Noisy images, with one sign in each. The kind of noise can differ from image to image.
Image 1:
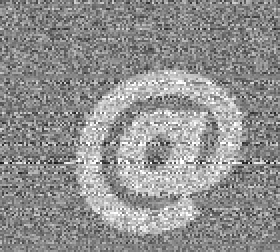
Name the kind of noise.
rows of uneven size
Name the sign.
at sign
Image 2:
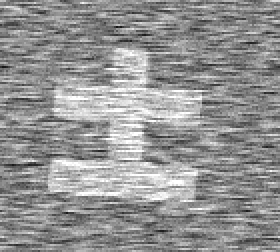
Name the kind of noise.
streaked along the rows
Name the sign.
plus-minus sign
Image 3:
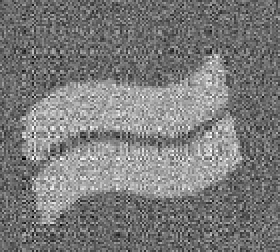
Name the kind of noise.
low rank plus noise
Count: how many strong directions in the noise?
one
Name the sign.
approximately sign
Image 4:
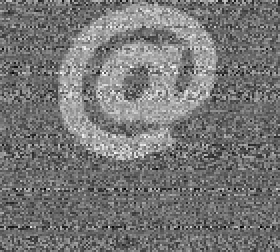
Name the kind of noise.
rows of uneven size
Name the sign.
at sign
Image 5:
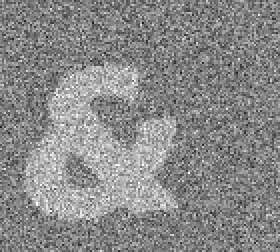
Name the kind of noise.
independent entries
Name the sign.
ampersand
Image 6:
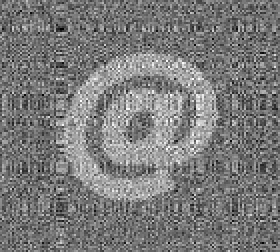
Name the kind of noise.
low rank plus noise
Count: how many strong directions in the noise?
one
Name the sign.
at sign
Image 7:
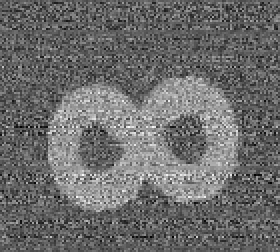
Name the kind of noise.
rows of uneven size
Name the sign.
infinity sign
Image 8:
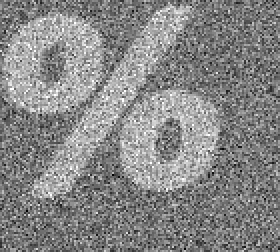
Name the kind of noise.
independent entries
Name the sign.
percent sign
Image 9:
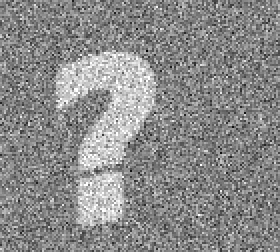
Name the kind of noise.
independent entries
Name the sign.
question mark
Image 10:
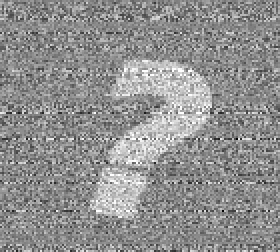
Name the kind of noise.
rows of uneven size
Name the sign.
question mark
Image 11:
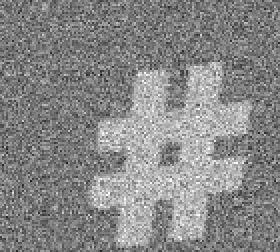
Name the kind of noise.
low rank plus noise
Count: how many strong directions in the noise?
five to eight
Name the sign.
hash sign
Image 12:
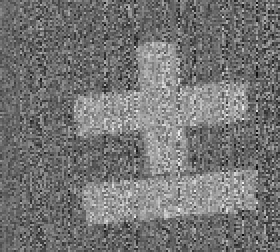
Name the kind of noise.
columns of uneven size
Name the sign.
plus-minus sign
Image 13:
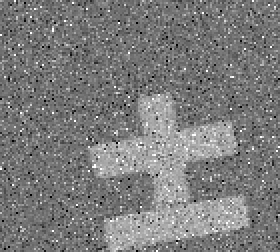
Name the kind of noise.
heavy tails
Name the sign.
plus-minus sign
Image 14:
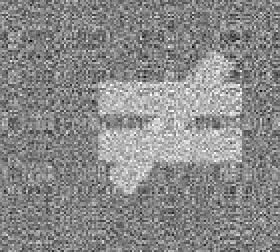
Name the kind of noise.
low rank plus noise
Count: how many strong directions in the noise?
two
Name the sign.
not-equal sign
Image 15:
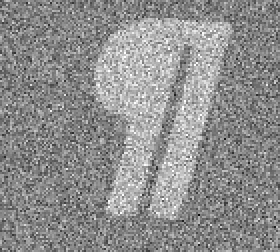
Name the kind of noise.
independent entries
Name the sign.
pilcrow
